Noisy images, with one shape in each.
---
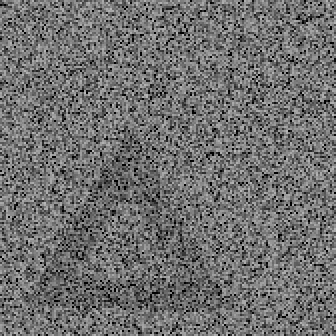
triangle frame
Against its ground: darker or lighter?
darker
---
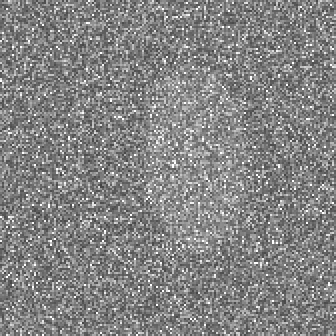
ellipse
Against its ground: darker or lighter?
lighter
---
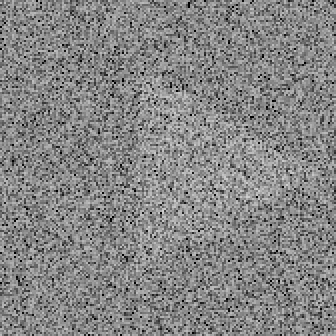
triangle
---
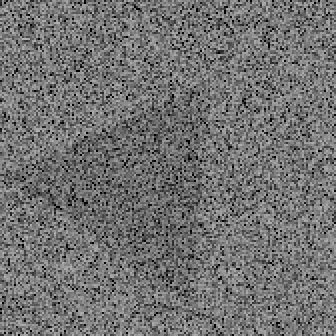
triangle
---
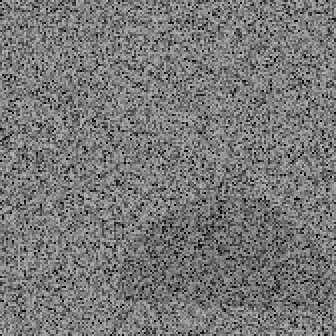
half disc
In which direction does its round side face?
up
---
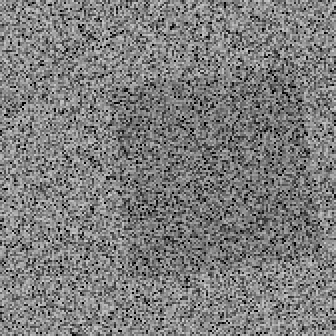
square
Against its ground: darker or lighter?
darker
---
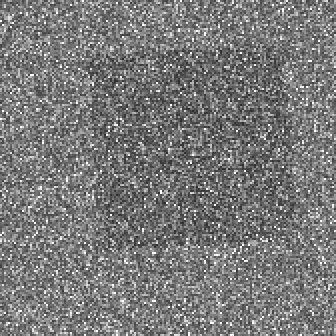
square
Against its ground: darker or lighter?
darker
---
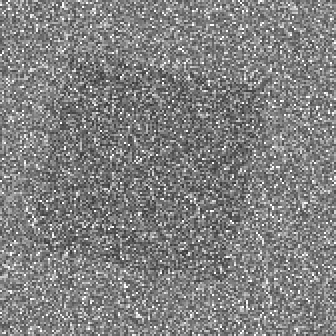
square
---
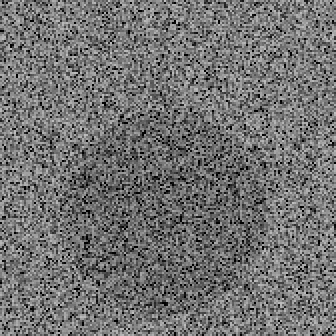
disc
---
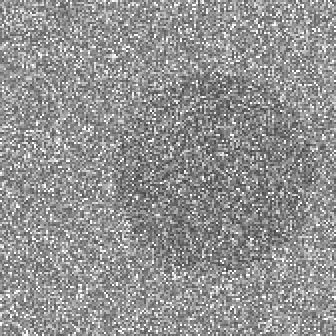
disc
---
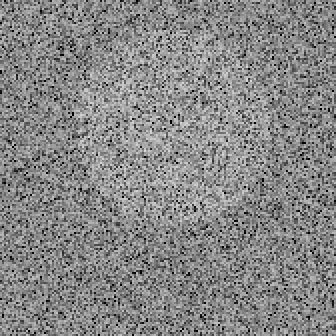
disc
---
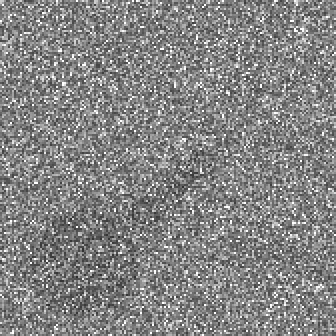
lollipop
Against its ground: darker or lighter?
darker
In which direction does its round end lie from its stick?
down and left
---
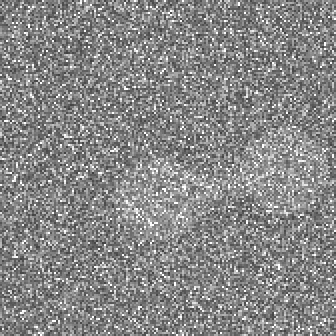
dumbbell
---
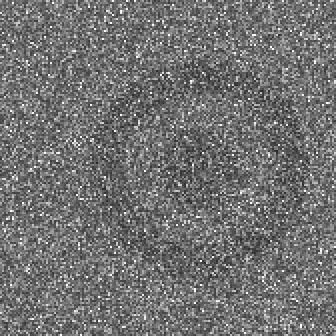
bullseye
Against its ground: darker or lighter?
darker
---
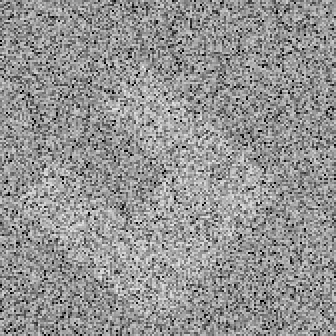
square with a notch
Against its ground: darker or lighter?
lighter
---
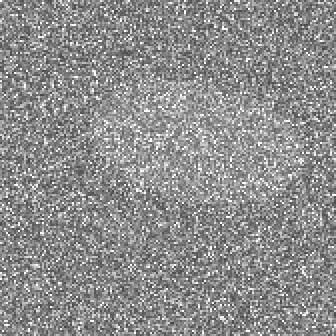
ellipse
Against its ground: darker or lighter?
lighter
